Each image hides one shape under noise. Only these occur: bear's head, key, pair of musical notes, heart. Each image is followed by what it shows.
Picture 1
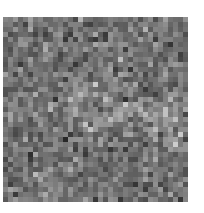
key
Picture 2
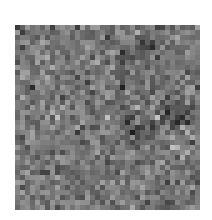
pair of musical notes
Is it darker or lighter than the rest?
darker
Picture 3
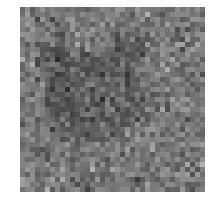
bear's head
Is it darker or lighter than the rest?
darker
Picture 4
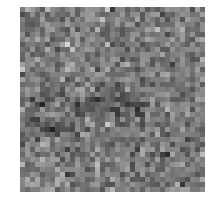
key
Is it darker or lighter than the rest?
darker
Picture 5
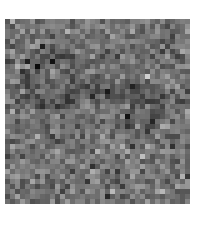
key
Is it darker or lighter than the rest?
darker
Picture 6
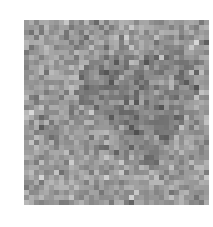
heart
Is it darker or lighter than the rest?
darker
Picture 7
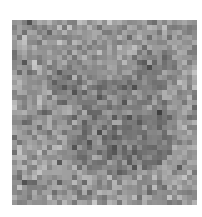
bear's head
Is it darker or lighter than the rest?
darker
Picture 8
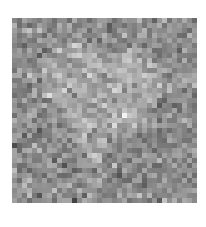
heart
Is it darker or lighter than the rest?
lighter
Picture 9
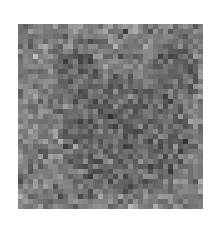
bear's head
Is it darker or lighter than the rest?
darker
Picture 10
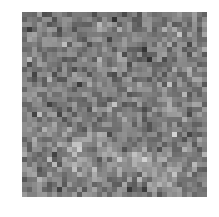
key
